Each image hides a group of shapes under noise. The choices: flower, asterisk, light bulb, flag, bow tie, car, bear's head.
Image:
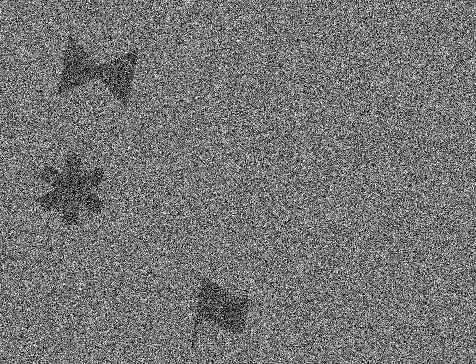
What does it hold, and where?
top left: dark bow tie; middle left: dark asterisk; bottom middle: dark flag
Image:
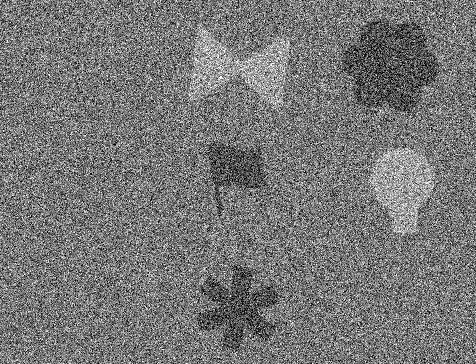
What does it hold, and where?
top middle: light bow tie; top right: dark flower; centre: dark flag; middle right: light light bulb; bottom middle: dark asterisk
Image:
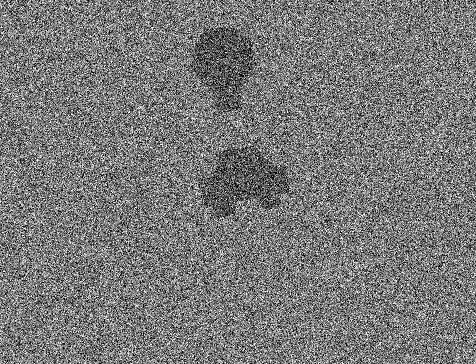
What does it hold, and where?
top middle: dark light bulb; centre: dark car
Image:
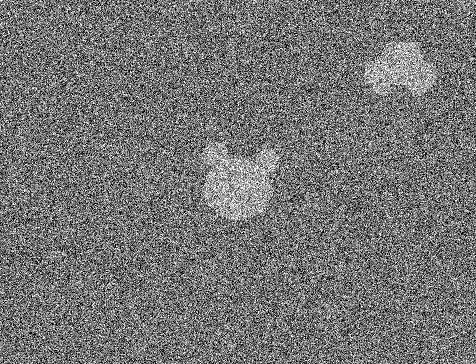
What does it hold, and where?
top right: light car; centre: light bear's head
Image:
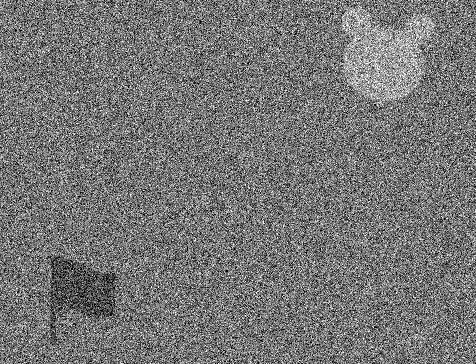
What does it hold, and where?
top right: light bear's head; bottom left: dark flag
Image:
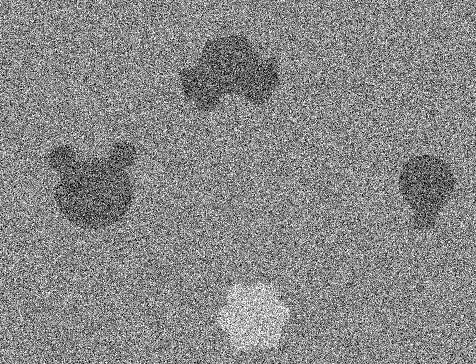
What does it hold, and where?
top middle: dark car; middle left: dark bear's head; middle right: dark light bulb; bottom middle: light flower
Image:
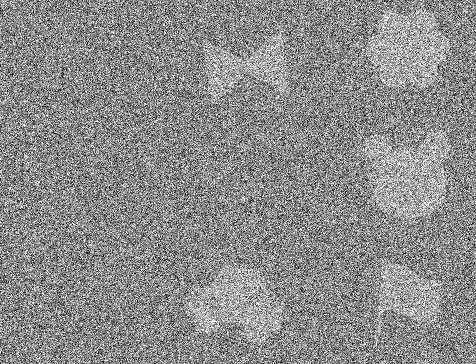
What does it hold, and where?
top middle: light bow tie; top right: light flower; middle right: light bear's head; bottom middle: light car; bottom right: light flag
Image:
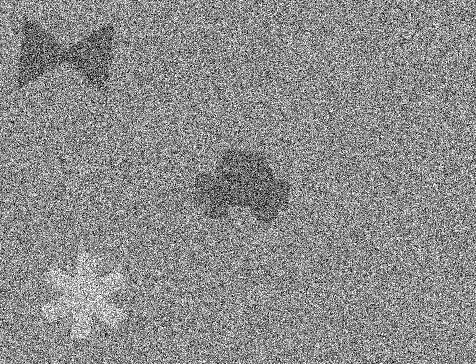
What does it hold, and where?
top left: dark bow tie; centre: dark car; bottom left: light asterisk
